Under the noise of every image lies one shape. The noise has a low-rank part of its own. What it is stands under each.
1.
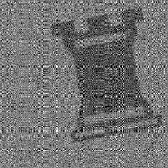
chess rook
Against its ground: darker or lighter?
darker
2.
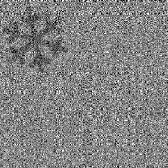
snowflake
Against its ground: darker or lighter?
darker
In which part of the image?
top left
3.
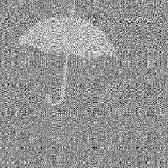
umbrella
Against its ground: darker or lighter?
lighter
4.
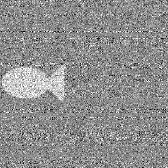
fish
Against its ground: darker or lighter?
lighter
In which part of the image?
middle left
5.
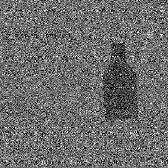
bottle
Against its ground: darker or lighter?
darker
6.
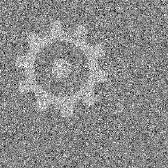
gear
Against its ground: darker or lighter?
lighter
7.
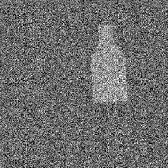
bottle
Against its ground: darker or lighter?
lighter
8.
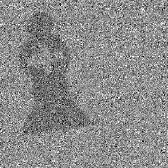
chess bishop
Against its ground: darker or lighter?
darker
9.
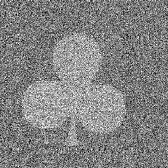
club
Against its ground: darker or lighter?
lighter
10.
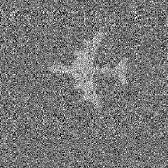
airplane
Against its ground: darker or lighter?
lighter
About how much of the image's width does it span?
half
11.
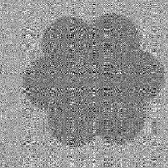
flower
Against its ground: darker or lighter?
darker
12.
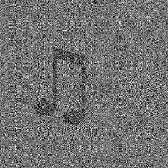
pair of musical notes
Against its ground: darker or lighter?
darker
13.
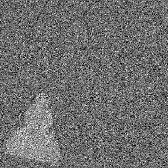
chess pawn
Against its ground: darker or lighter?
lighter
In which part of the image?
bottom left
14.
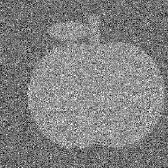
apple
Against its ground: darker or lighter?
lighter
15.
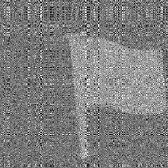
flag
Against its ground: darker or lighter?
lighter
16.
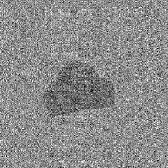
cloud
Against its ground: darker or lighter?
darker
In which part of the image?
centre
